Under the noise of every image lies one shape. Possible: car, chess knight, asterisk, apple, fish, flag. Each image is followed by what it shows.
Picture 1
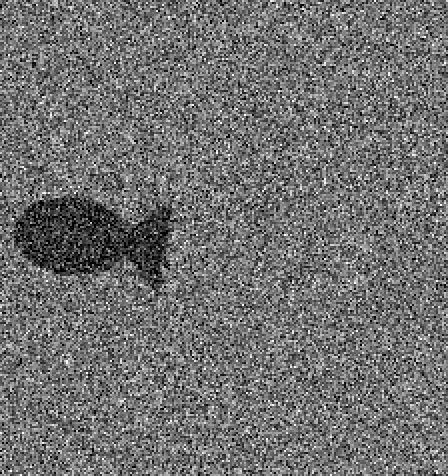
fish
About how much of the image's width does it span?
a third
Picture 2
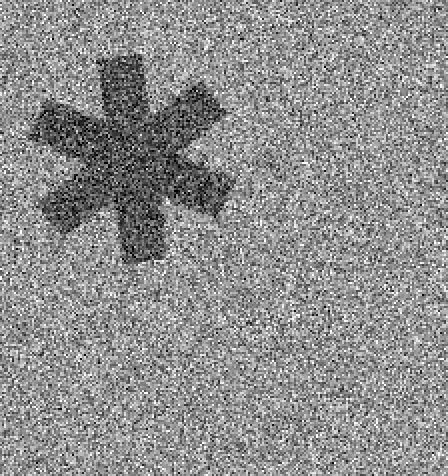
asterisk
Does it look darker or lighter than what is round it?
darker
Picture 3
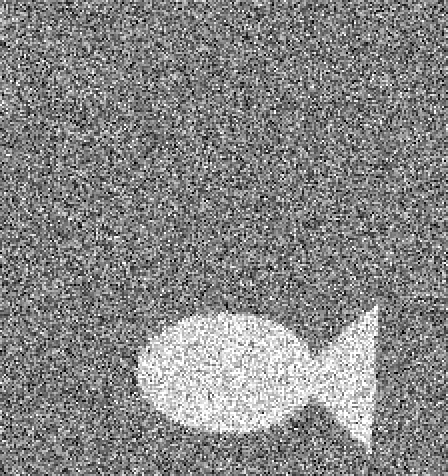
fish
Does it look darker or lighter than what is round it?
lighter
